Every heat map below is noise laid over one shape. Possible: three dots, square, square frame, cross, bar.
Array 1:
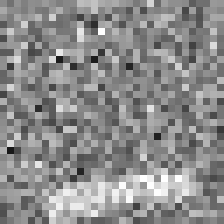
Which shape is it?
bar
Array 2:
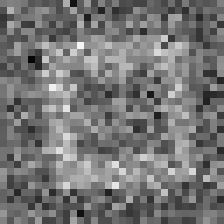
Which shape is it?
square frame
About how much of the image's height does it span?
two thirds
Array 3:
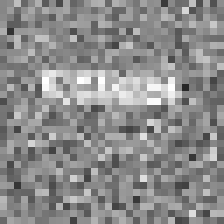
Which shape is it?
bar
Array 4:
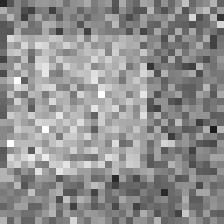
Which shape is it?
square
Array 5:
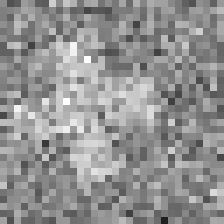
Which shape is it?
cross
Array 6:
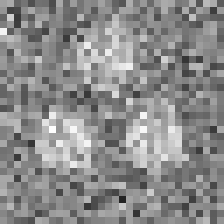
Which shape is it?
three dots
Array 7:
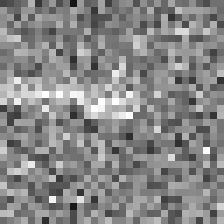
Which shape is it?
bar
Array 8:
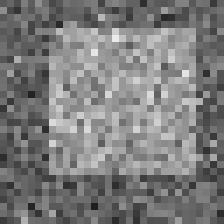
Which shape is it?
square
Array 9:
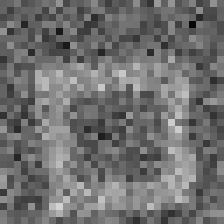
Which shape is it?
square frame
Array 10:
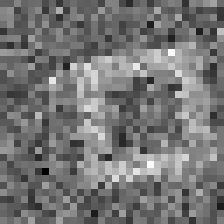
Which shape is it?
square frame
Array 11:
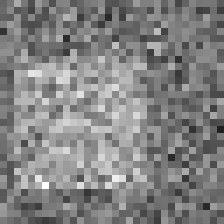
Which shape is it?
square
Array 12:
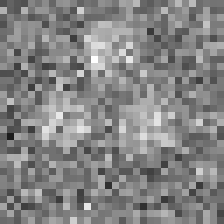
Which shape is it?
three dots
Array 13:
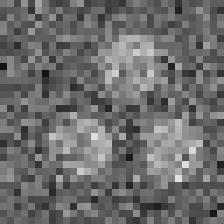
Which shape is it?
three dots
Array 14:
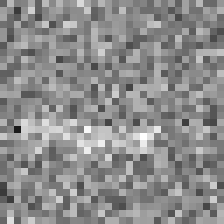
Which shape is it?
bar
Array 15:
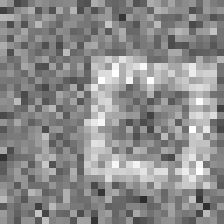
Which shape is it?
square frame
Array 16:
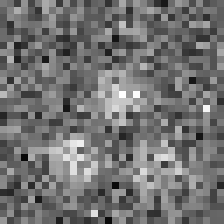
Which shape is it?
three dots
